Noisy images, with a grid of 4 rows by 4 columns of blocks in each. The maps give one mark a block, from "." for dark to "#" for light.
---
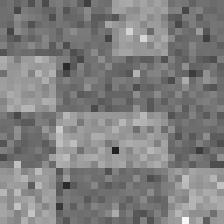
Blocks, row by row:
. . # .
# . . .
. # # .
# . . #
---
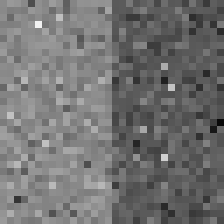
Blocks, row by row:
# # . .
# # . .
# # . .
# # . .
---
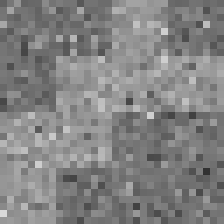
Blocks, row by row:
. . # .
. # # #
# # . .
# . . .
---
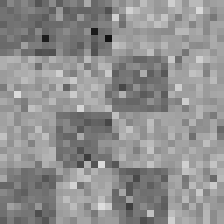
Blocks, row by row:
. . # #
# # . #
# . # #
. # . #
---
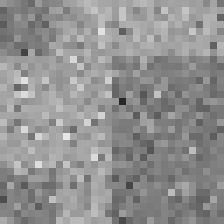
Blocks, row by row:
. # # #
# # . .
# # . .
. # . .
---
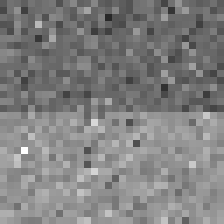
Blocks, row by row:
. . . .
. . . .
# # # #
# # # #
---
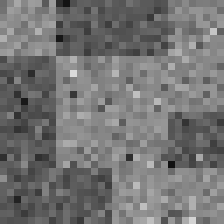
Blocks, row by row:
# . . #
. # # #
. # # .
. . # #
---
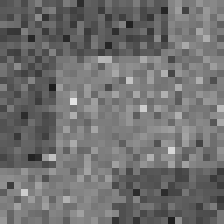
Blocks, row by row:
. . . #
. # # #
. # # #
# # . .
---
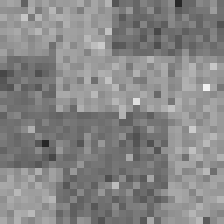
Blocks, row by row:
# # . .
. # # #
. . . #
# . . #
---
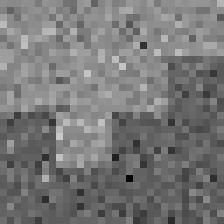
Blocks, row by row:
# # # #
# # # .
. # . .
. . . .
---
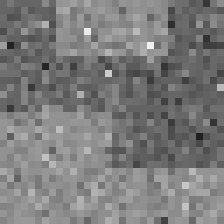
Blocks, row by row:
. # # .
. . . .
# # . .
# # # #
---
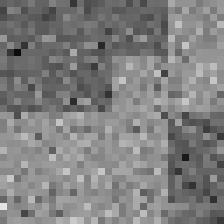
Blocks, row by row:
. . . #
. . # #
# # # .
# # # .
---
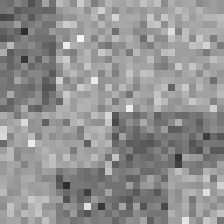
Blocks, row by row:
. # # #
. # # #
# # . .
# . . #
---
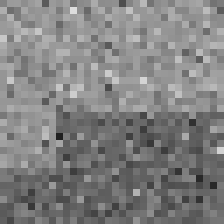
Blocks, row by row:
# # # #
# # # #
# . . .
. . . .
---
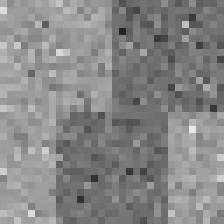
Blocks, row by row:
# # . .
# # . .
# . . #
# . . #
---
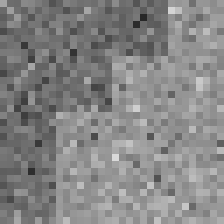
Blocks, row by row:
. . . #
. . # #
. # # #
. # # #
